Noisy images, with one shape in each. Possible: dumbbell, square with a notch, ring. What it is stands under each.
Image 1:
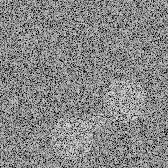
light dumbbell
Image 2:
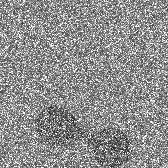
dark dumbbell
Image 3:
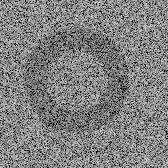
dark ring
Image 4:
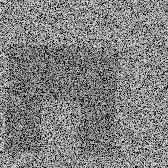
dark square with a notch
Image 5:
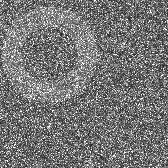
light ring
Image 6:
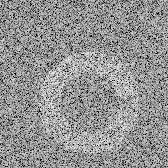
light ring
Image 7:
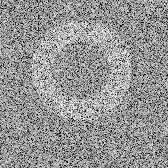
light ring
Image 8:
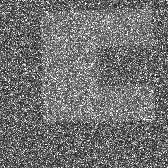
light square with a notch
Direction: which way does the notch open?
right
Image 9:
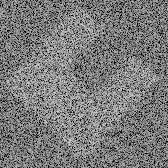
light square with a notch
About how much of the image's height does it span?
nearly all
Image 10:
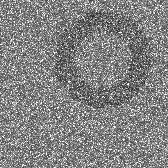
dark ring
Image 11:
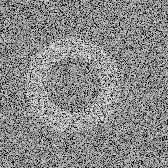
light ring
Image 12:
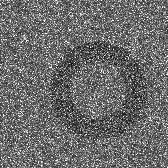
dark ring
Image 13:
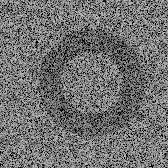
dark ring
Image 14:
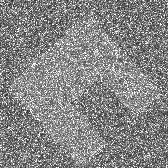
light square with a notch
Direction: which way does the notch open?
down and right
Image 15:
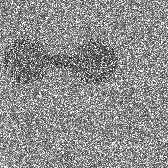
dark dumbbell
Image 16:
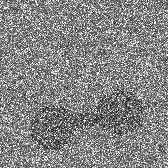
dark dumbbell
